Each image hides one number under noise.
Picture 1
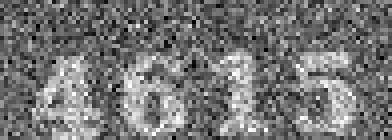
4615
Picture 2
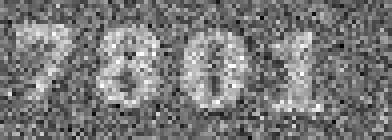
7801
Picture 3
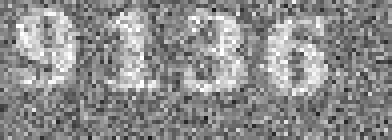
9136
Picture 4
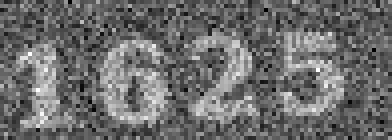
1625
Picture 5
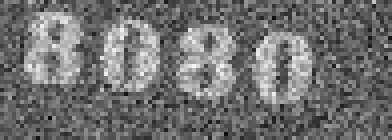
8080
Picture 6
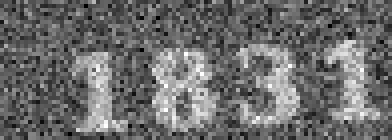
1831
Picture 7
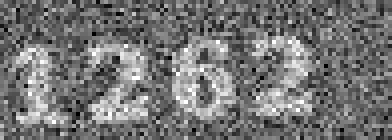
1262
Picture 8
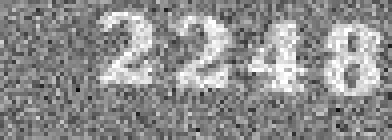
2248
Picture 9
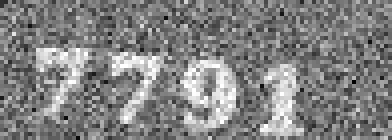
7791
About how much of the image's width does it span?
two thirds
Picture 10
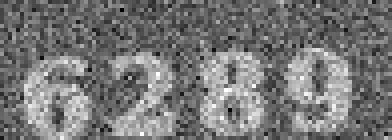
6289
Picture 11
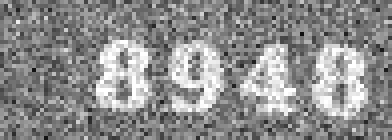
8948
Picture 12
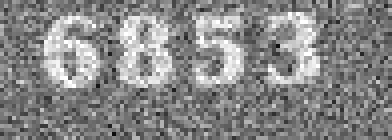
6853
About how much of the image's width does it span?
two thirds
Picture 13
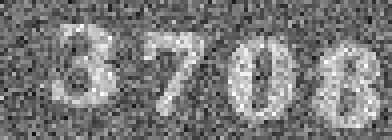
3708
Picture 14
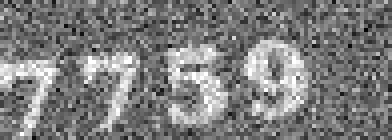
7759
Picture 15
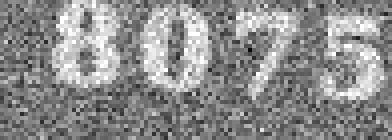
8075
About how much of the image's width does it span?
nearly all
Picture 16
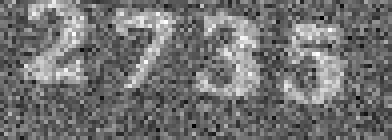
2735
